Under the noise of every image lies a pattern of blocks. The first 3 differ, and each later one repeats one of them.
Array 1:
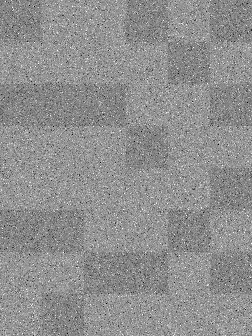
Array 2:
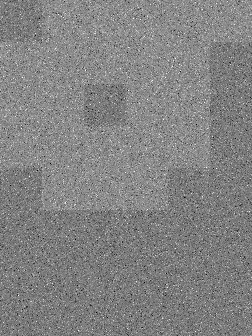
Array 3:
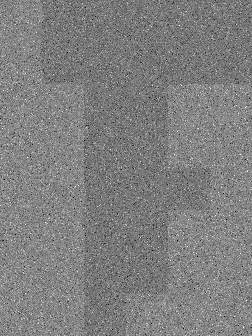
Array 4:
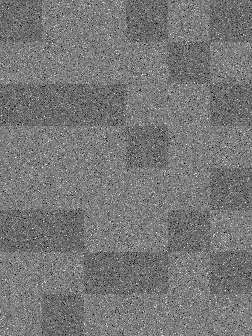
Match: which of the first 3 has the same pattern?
1
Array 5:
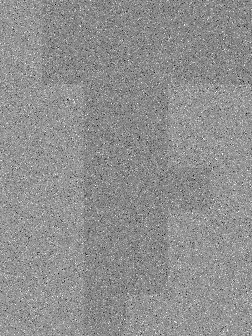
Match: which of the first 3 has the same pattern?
3
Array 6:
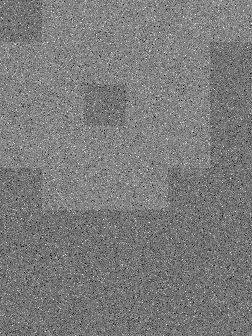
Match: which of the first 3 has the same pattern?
2
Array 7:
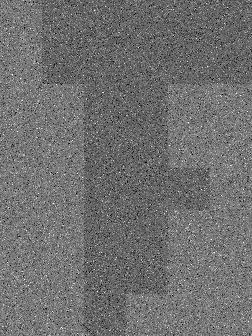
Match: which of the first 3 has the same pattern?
3
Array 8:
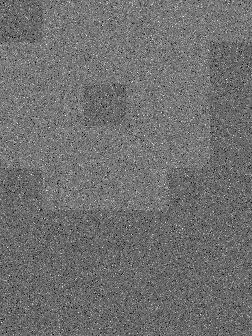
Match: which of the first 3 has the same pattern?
2
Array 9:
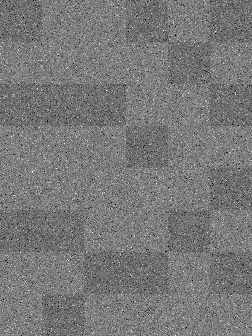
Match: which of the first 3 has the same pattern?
1
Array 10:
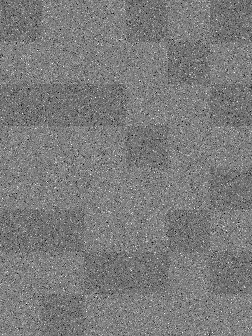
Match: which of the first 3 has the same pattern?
1
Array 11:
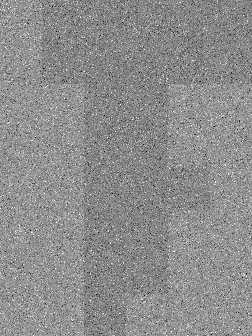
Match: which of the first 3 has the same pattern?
3
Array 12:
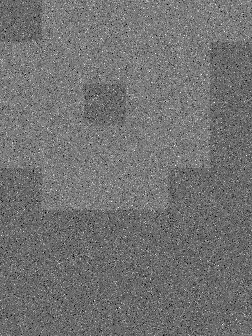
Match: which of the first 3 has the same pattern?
2
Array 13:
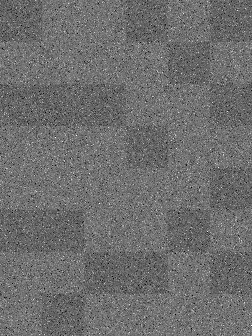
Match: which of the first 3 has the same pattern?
1
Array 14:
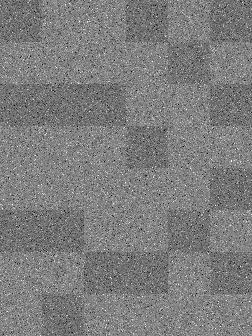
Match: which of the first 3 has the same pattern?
1
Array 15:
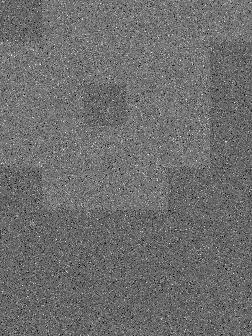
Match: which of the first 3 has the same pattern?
2
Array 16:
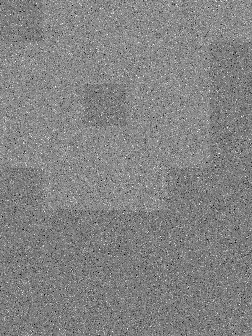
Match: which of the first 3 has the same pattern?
2
